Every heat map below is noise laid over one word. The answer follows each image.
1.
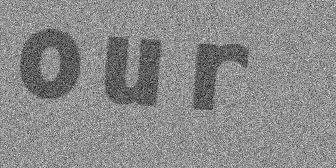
our
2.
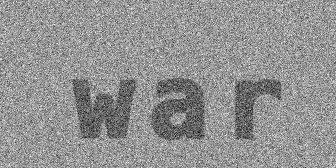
war
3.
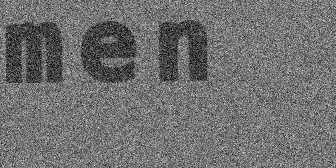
men
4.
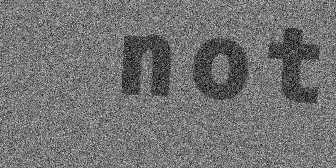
not
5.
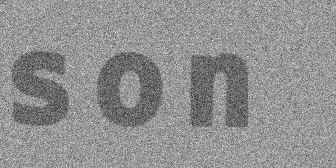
son
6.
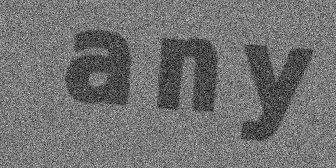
any
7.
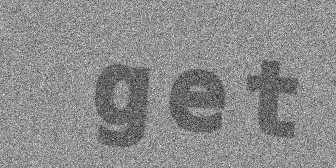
get
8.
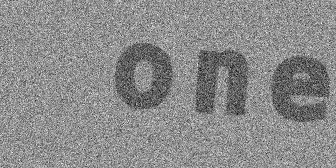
one
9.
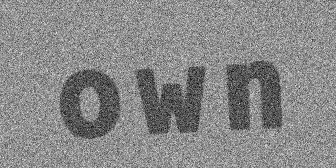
own
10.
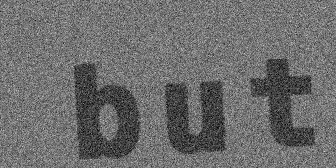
but
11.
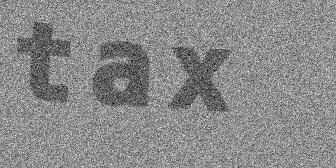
tax
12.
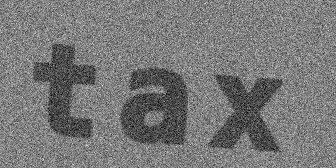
tax
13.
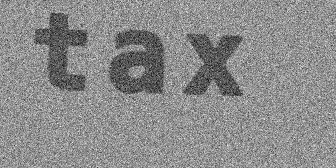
tax
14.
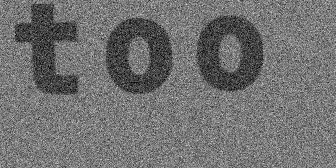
too
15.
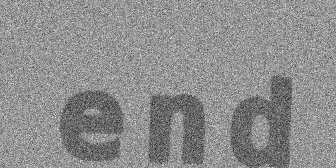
end
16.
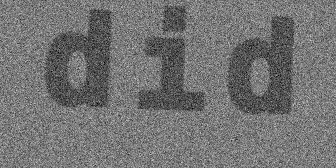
did
